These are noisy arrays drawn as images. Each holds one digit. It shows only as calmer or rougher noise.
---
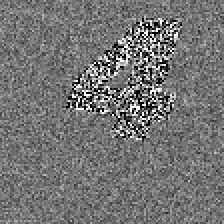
rough 4
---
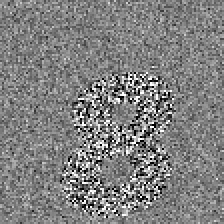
rough 8
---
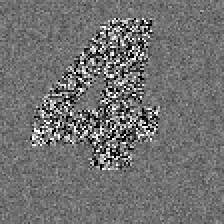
rough 4
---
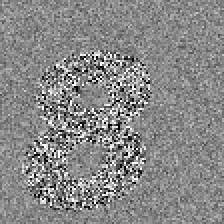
rough 8
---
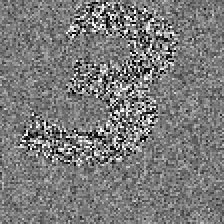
rough 3
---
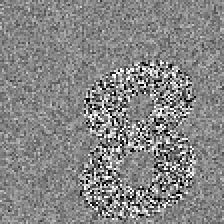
rough 8
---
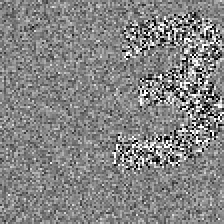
rough 3
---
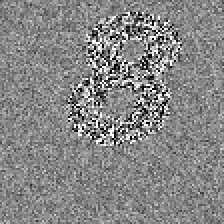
rough 8
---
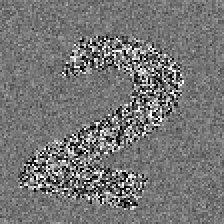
rough 2
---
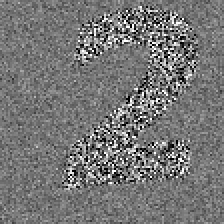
rough 2
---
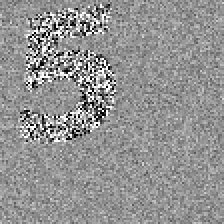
rough 5
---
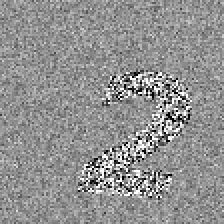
rough 2
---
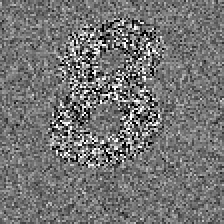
rough 8
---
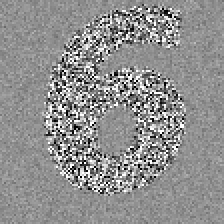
rough 6
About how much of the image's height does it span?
nearly all
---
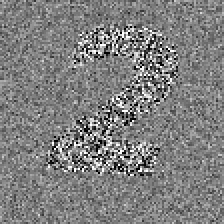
rough 2
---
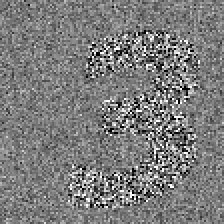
rough 3
